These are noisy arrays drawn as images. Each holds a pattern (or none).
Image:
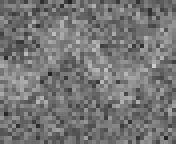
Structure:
a wavy band
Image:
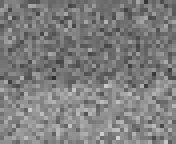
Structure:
a sharp edge
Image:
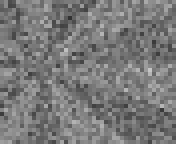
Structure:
spokes from one point
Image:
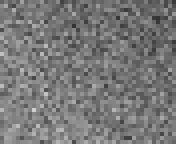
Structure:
a smooth slope
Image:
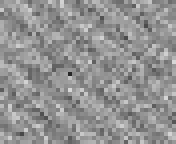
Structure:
diagonal stripes
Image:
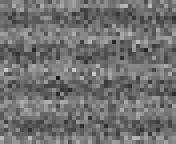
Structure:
horizontal stripes
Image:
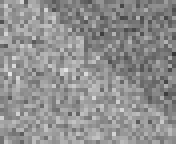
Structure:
a sharp edge
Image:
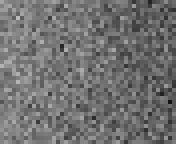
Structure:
a smooth slope
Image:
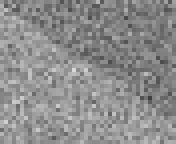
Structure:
a sharp edge
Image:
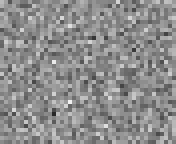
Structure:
only noise
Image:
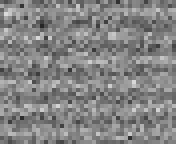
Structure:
horizontal stripes
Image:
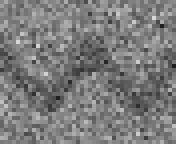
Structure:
a wavy band
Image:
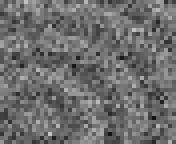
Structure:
rings round one point
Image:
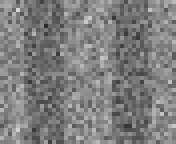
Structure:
vertical stripes
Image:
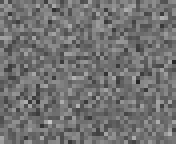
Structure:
only noise
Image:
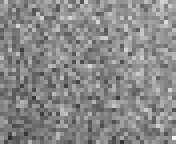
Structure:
a smooth slope
